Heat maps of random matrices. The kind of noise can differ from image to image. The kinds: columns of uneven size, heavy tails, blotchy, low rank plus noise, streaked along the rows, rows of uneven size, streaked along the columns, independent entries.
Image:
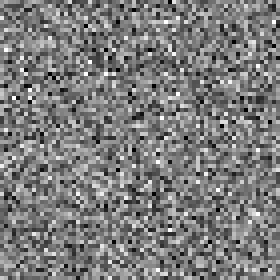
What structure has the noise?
independent entries
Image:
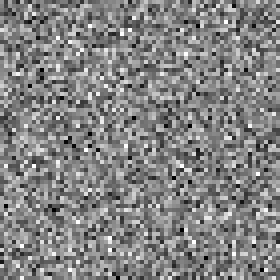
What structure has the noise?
independent entries
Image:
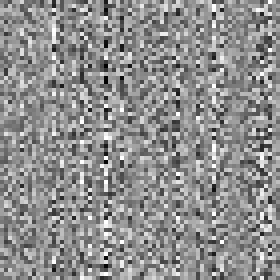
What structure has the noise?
columns of uneven size
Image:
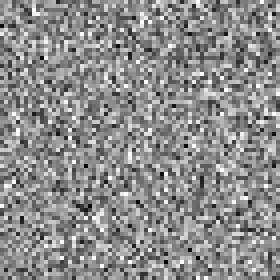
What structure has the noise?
independent entries
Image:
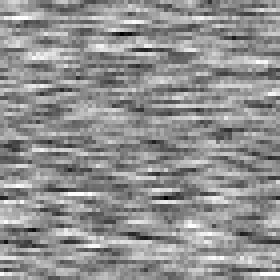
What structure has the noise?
streaked along the rows
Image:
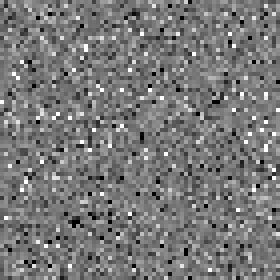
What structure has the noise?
heavy tails
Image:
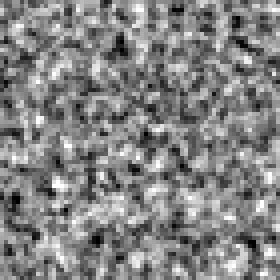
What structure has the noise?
blotchy
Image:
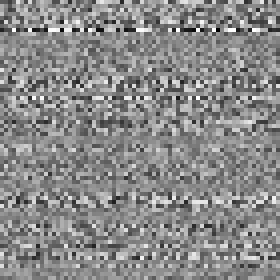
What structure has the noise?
rows of uneven size
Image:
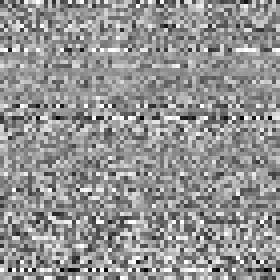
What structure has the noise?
rows of uneven size
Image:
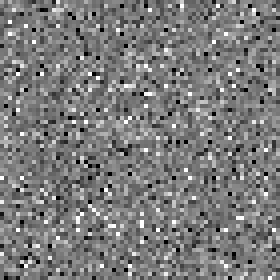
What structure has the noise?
heavy tails
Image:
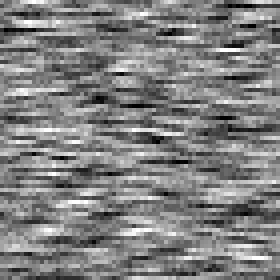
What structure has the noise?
streaked along the rows
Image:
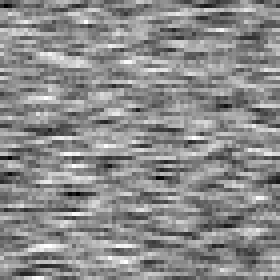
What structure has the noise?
streaked along the rows
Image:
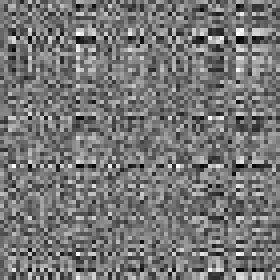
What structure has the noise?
low rank plus noise
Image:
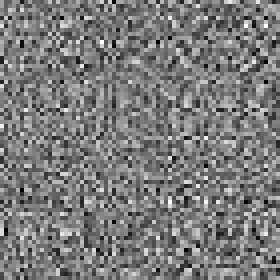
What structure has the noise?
low rank plus noise
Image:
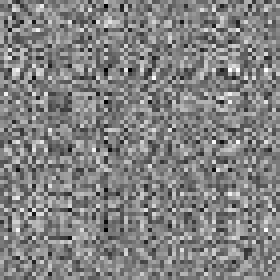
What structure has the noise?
low rank plus noise
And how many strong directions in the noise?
two
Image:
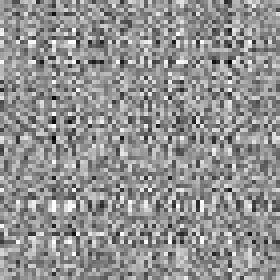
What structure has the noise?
low rank plus noise
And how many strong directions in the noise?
two
